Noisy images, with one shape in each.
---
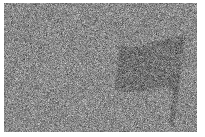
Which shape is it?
flag
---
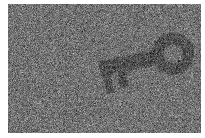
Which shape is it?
key
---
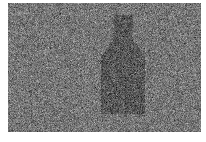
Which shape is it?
bottle
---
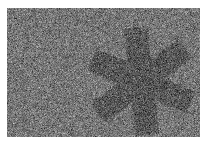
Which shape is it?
asterisk
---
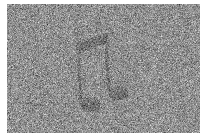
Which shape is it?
pair of musical notes
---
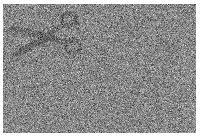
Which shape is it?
pair of scissors
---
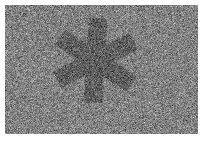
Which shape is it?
asterisk
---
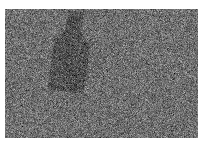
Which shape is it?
bottle
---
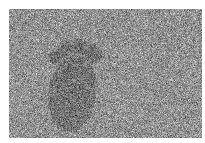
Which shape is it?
footprint
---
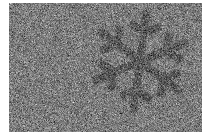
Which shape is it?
snowflake
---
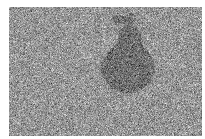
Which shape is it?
pear
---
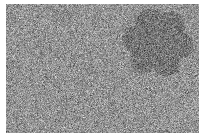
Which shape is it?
flower
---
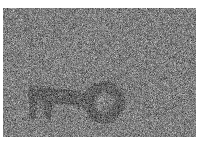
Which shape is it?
key
